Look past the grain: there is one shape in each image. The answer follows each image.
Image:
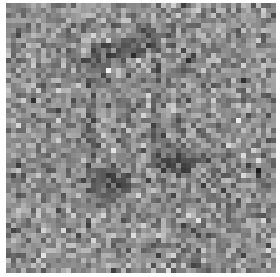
pair of musical notes
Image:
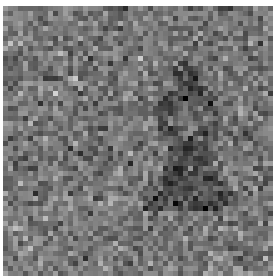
chess bishop
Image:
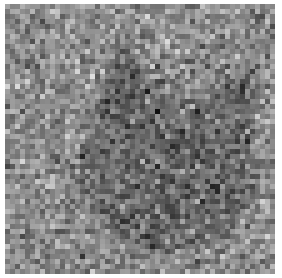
cat's head
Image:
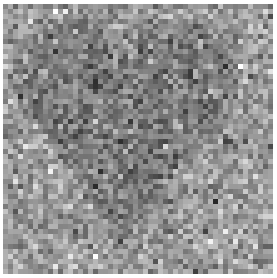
heart
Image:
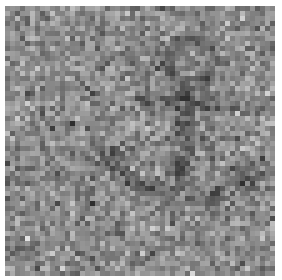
anchor
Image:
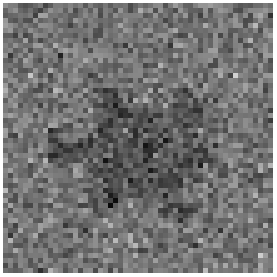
turtle
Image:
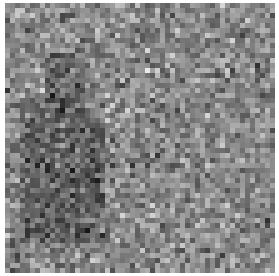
bottle
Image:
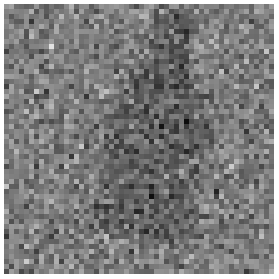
bottle
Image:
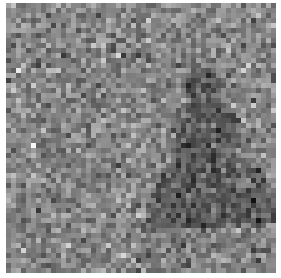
chess pawn
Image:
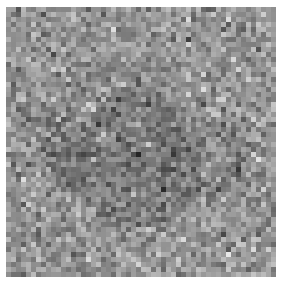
teapot
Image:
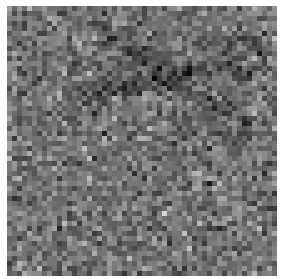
pair of scissors
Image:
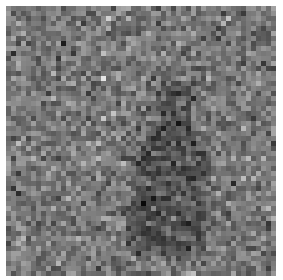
bottle
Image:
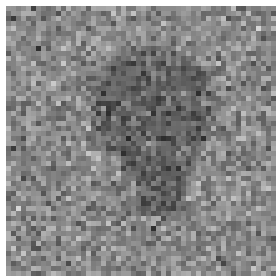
light bulb
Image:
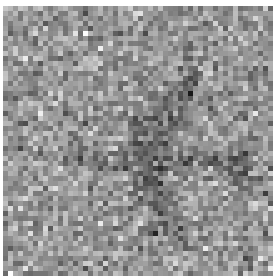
airplane
